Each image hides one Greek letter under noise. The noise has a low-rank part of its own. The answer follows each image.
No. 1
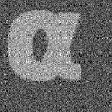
alpha
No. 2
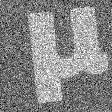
mu
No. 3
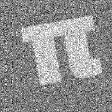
pi
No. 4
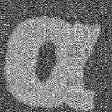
alpha
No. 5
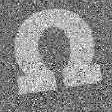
omega
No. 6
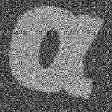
alpha
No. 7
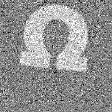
omega
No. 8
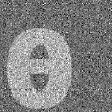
theta
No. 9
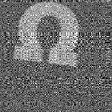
omega
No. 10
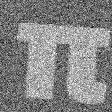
pi
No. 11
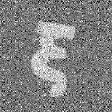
xi
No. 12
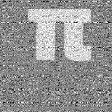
pi
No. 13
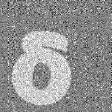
delta
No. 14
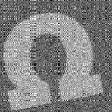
omega
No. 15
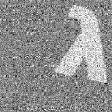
lambda
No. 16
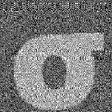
sigma
